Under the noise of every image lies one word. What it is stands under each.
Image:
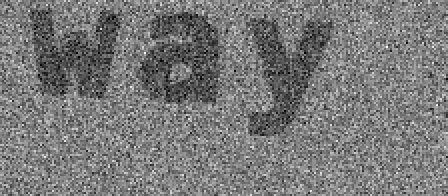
way
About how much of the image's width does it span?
two thirds
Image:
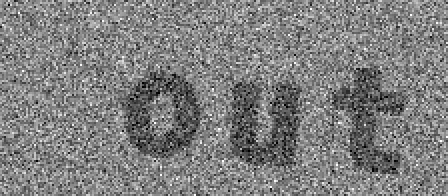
out
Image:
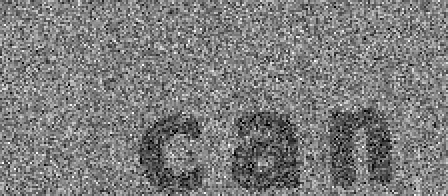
can
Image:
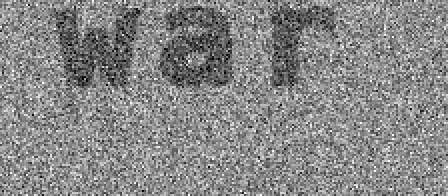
war
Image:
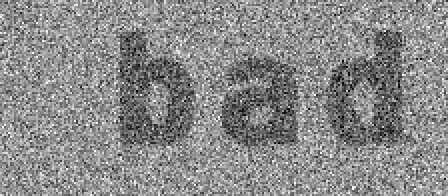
bad
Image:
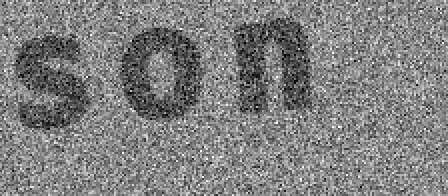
son
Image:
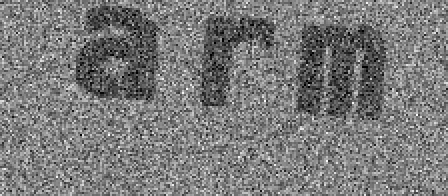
arm
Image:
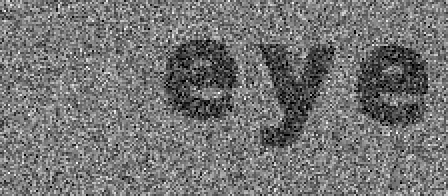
eye
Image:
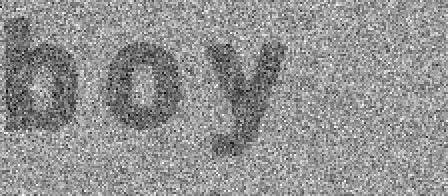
boy
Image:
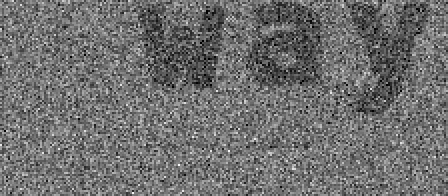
way
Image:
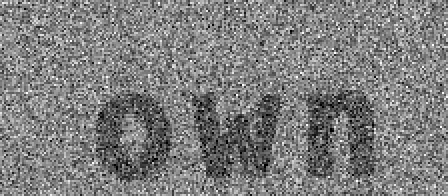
own
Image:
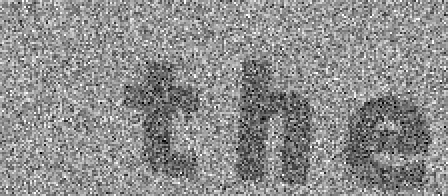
the
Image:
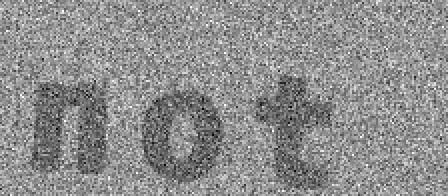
not
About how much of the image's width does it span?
two thirds
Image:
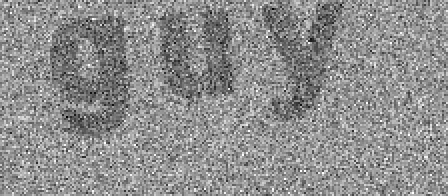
guy
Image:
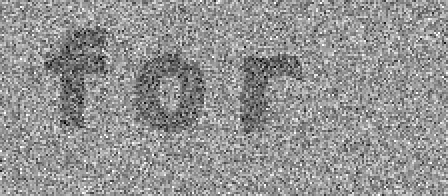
for
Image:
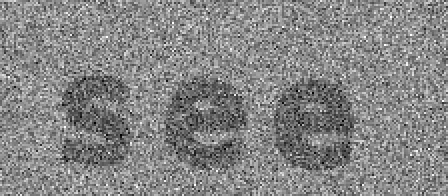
see
